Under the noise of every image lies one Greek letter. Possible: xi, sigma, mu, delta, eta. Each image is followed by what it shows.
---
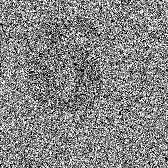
delta
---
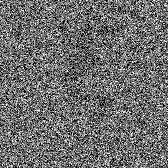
xi
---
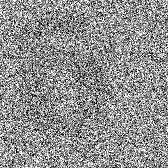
delta
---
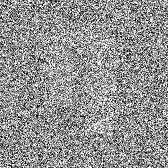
eta
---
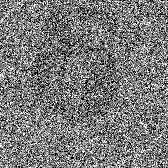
delta
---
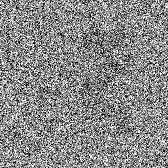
xi
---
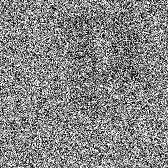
mu
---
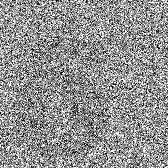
delta
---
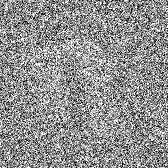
eta
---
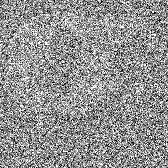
sigma
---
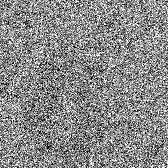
delta
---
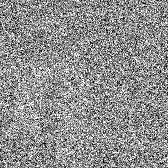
eta
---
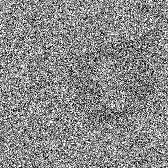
sigma
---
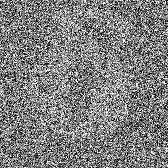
delta
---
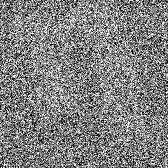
eta
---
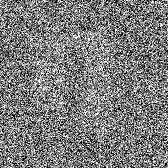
eta
